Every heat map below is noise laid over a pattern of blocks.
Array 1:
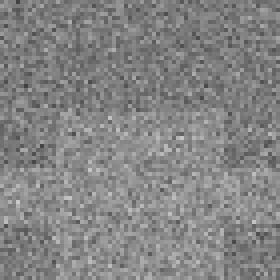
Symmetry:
left and right mirror each other
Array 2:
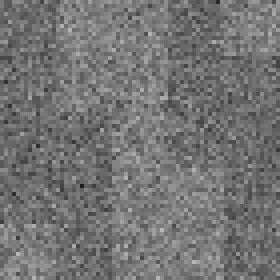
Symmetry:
the same after a half turn
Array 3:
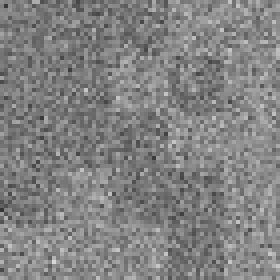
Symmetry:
no symmetry
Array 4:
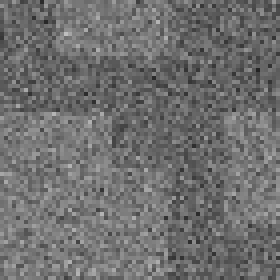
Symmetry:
mirrored about the diagonal from the bottom left
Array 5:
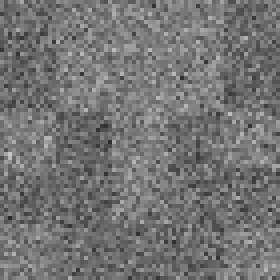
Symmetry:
left and right mirror each other
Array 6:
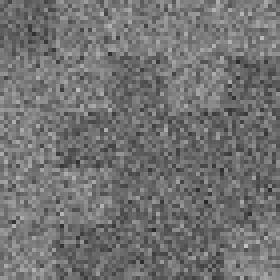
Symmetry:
mirrored about the diagonal from the top left
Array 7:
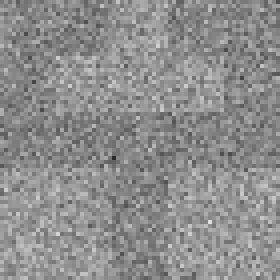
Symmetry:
left and right mirror each other
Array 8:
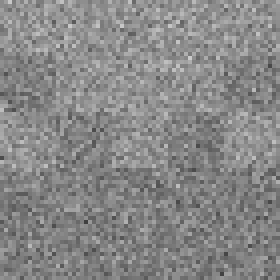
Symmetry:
left and right mirror each other
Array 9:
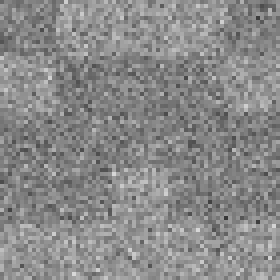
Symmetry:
left and right mirror each other
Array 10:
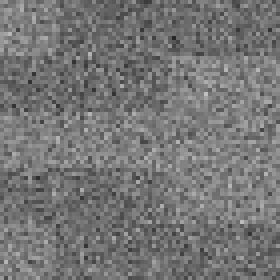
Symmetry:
top and bottom mirror each other
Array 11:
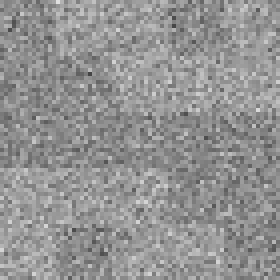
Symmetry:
the same after a half turn
